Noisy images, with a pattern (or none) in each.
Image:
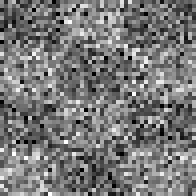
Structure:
a checkerboard
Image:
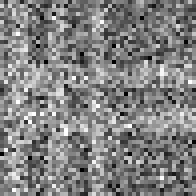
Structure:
bands of rows crossing bands of columns
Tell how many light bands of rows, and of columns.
2 and 3
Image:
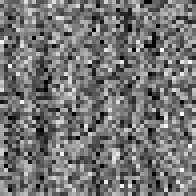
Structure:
bands of columns
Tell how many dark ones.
5
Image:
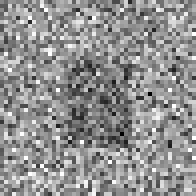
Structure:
one block
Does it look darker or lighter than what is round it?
darker
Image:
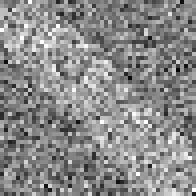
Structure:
a diagonal band
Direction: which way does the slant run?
top left to bottom right
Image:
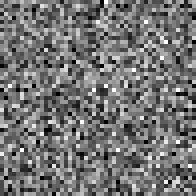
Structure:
only noise
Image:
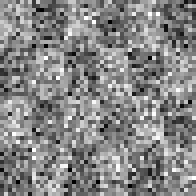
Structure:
a checkerboard
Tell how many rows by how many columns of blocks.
4 by 6
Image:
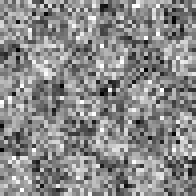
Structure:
a checkerboard
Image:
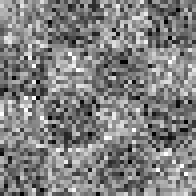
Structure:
a checkerboard
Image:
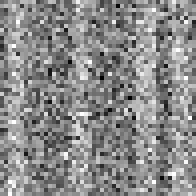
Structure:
bands of columns
